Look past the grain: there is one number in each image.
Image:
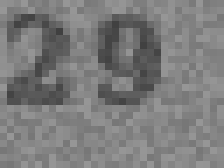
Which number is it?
29
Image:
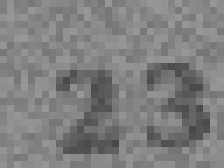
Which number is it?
23
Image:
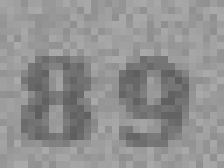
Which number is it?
89
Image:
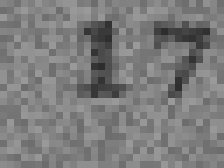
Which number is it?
17
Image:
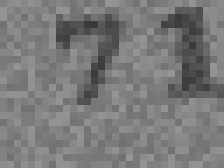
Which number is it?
71
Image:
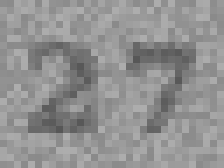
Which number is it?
27
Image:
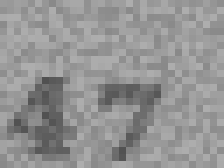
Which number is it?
47
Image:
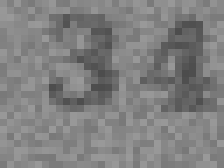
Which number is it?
34
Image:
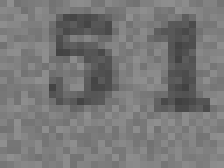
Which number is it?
51
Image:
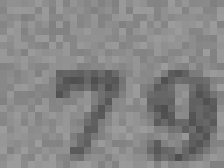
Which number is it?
79
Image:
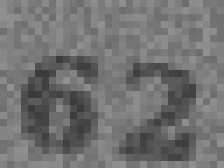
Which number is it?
62
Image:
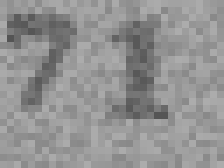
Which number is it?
71
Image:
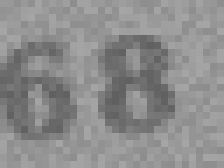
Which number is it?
68
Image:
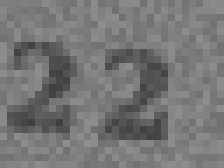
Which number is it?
22
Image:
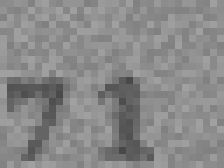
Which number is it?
71
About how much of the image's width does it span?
two thirds
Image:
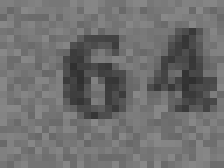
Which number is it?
64
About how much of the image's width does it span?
two thirds
